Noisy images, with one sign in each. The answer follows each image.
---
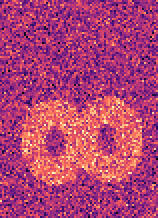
infinity sign
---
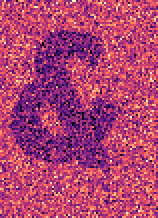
ampersand
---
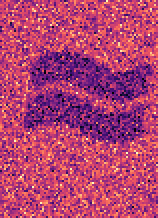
approximately sign
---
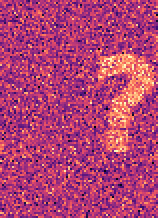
question mark
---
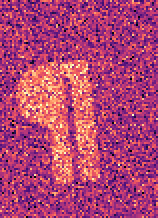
pilcrow
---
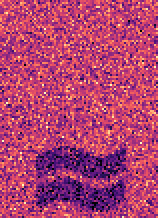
approximately sign
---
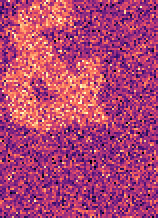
ampersand
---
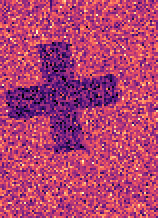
plus sign
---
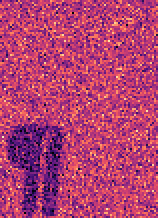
pilcrow
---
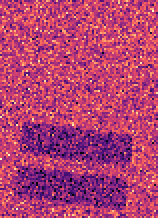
equals sign
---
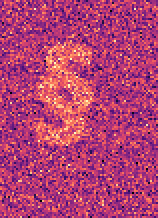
section sign
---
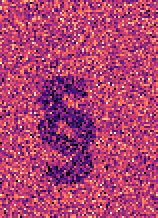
section sign
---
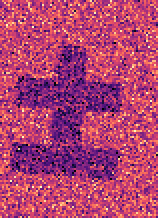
plus-minus sign
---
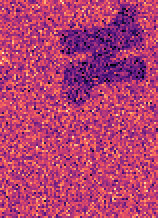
not-equal sign
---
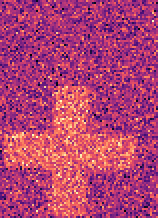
plus sign
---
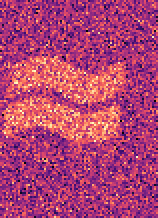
approximately sign
